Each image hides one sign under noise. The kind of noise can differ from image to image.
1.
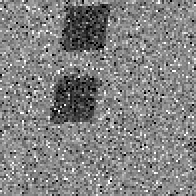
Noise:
heavy tails
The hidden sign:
colon
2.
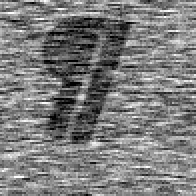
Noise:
streaked along the rows
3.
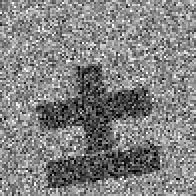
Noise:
independent entries
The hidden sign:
plus-minus sign
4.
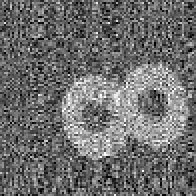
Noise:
low rank plus noise
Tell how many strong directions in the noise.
two
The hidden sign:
infinity sign
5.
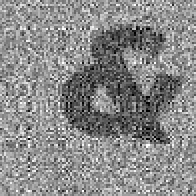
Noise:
low rank plus noise
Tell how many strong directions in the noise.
one
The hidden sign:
ampersand
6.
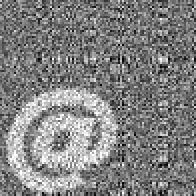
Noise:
low rank plus noise
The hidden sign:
at sign
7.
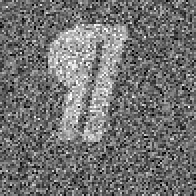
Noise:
independent entries
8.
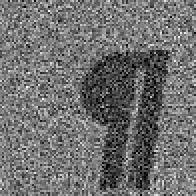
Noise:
low rank plus noise
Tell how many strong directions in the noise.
five to eight
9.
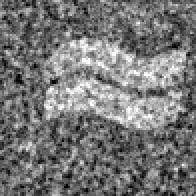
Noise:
blotchy
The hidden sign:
approximately sign
